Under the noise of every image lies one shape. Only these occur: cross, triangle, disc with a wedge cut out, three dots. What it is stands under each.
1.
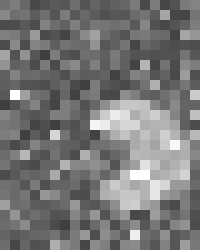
disc with a wedge cut out
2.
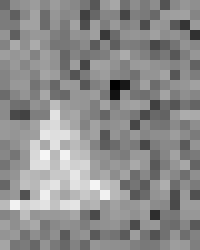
triangle
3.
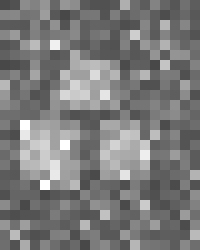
three dots
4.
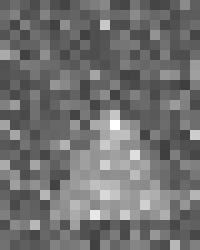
triangle
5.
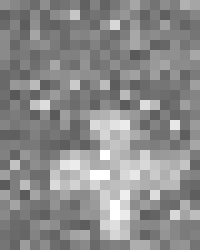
cross
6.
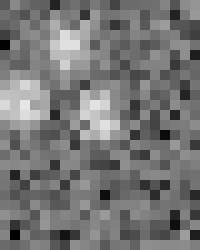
three dots
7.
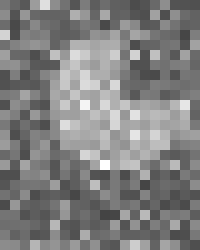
disc with a wedge cut out
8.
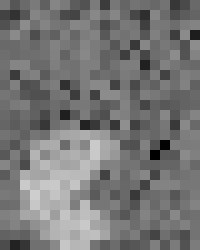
disc with a wedge cut out
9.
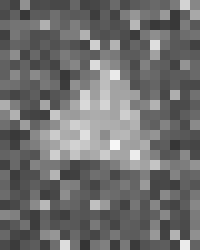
triangle
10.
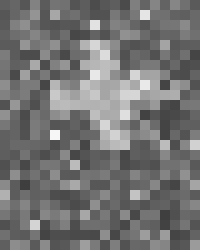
cross
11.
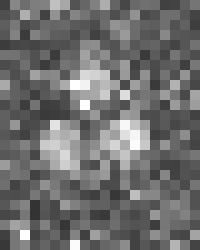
three dots
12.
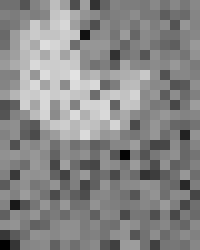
disc with a wedge cut out
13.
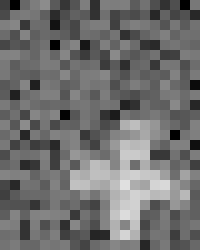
cross
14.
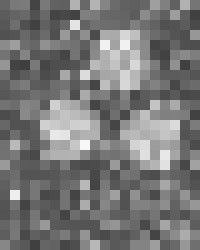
three dots
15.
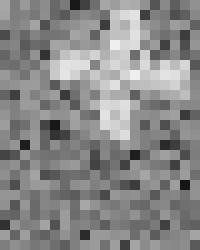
cross
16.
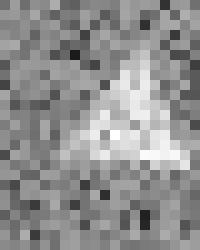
triangle
